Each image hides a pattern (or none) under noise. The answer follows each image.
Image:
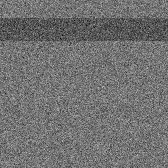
one band of rows
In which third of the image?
top
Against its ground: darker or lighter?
darker
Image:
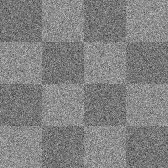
a checkerboard
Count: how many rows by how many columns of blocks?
4 by 4
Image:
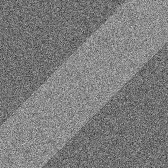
a diagonal band
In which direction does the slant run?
bottom left to top right
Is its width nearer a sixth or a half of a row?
a half
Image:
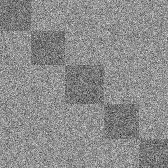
blocks along the diagonal
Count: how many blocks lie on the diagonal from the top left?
5
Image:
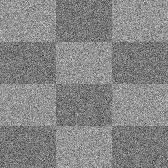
a checkerboard
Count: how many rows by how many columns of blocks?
4 by 3
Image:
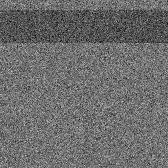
one band of rows
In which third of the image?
top
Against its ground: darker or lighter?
darker
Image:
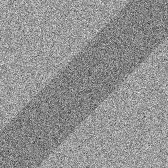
a diagonal band
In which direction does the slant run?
bottom left to top right
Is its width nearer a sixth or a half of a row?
a half
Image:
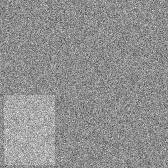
one block
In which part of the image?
bottom left
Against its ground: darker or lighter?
lighter
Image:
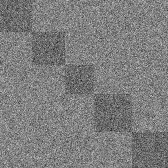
blocks along the diagonal
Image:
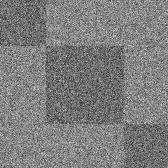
blocks along the diagonal
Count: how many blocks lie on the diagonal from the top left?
3
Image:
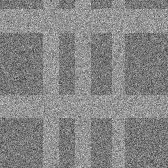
bands of rows crossing bands of columns
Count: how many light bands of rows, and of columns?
2 and 3
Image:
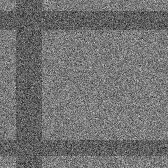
bands of rows crossing bands of columns
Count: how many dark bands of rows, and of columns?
2 and 1
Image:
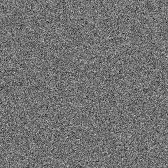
only noise
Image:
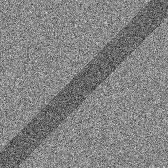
a diagonal band
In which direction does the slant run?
bottom left to top right
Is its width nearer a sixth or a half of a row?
a sixth
